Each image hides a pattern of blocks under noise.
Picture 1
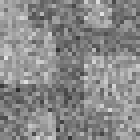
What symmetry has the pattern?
the same after a half turn
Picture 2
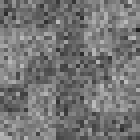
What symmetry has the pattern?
the same after a half turn
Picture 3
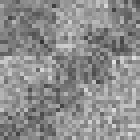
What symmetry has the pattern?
mirrored about the diagonal from the top left
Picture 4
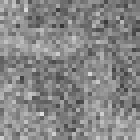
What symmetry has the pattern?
mirrored about the diagonal from the bottom left
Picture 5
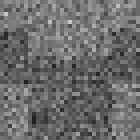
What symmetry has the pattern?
left and right mirror each other
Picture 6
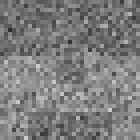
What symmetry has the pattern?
left and right mirror each other
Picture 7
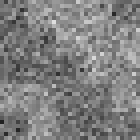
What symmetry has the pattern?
mirrored about the diagonal from the bottom left
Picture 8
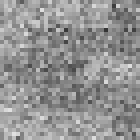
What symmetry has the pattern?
top and bottom mirror each other
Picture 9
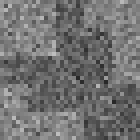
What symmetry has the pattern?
mirrored about the diagonal from the top left
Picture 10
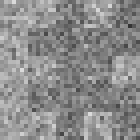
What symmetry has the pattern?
top and bottom mirror each other
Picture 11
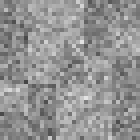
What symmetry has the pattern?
the same after a half turn
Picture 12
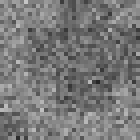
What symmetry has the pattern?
mirrored about the diagonal from the bottom left
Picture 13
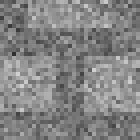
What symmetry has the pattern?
left and right mirror each other
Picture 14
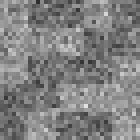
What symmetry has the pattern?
the same after a half turn
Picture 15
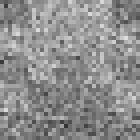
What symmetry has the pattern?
left and right mirror each other
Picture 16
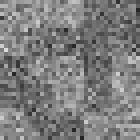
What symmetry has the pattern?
mirrored about the diagonal from the bottom left
